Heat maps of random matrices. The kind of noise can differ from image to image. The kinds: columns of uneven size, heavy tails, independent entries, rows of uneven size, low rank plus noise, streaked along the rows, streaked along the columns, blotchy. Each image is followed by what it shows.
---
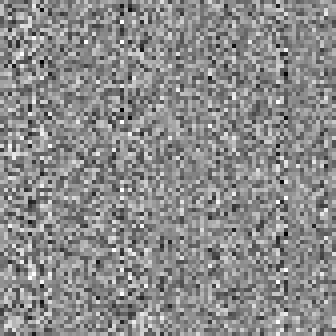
columns of uneven size
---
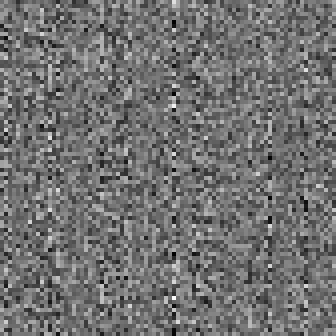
columns of uneven size
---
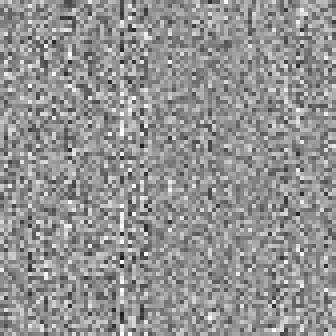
columns of uneven size
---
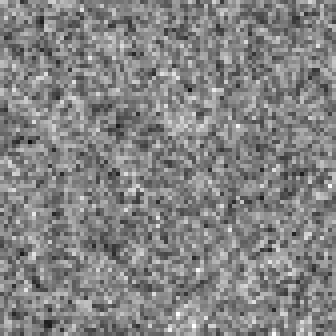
blotchy
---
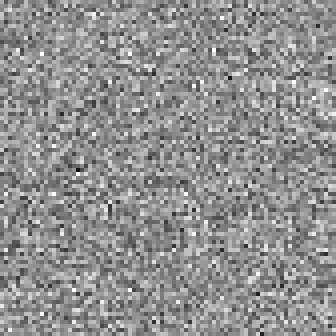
low rank plus noise
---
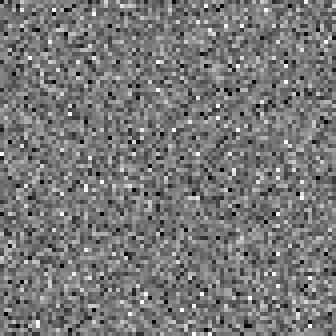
heavy tails
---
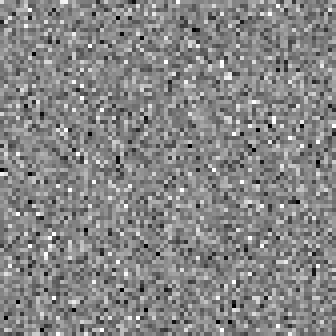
heavy tails
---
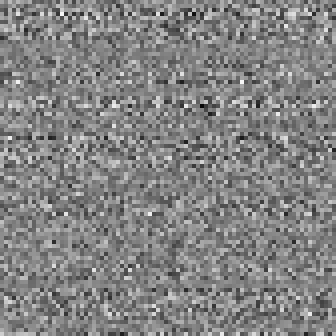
rows of uneven size
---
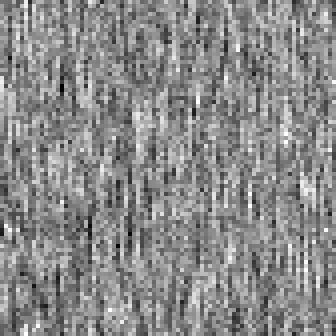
streaked along the columns
